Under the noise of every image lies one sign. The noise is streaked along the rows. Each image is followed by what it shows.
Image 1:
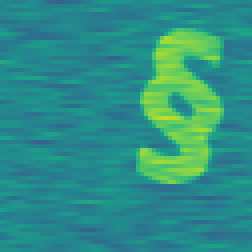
section sign
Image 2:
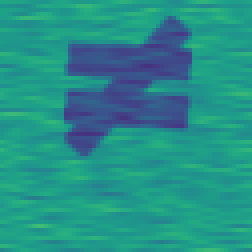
not-equal sign
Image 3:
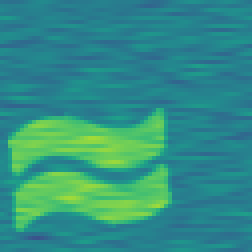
approximately sign
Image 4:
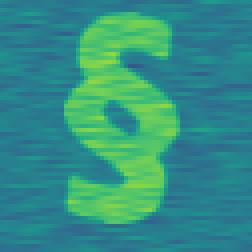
section sign
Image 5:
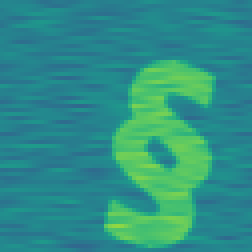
section sign
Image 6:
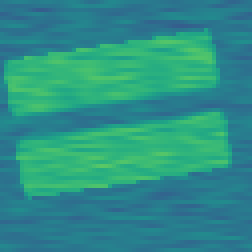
equals sign
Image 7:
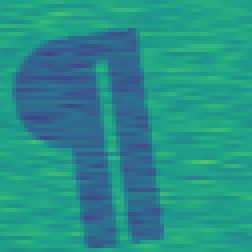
pilcrow
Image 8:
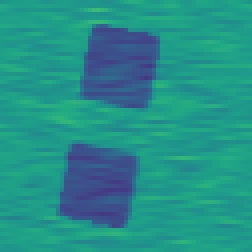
colon
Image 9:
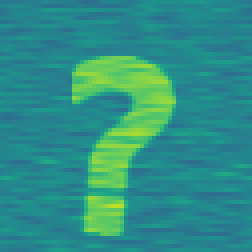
question mark
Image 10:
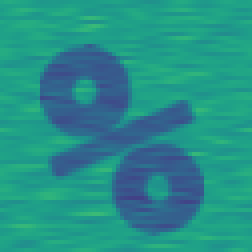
percent sign
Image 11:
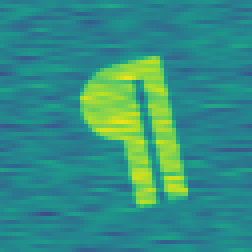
pilcrow
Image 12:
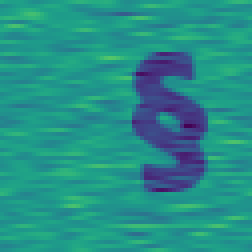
section sign
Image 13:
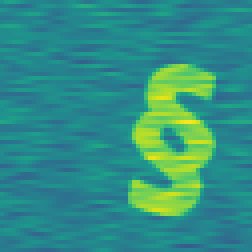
section sign
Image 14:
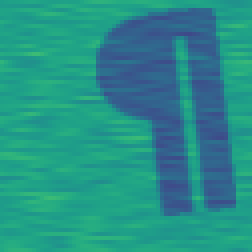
pilcrow
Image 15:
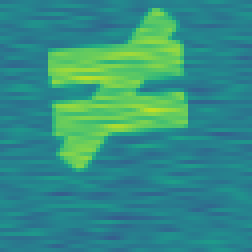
not-equal sign
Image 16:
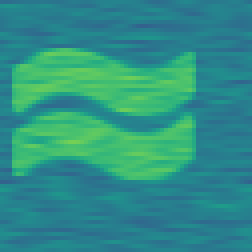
approximately sign
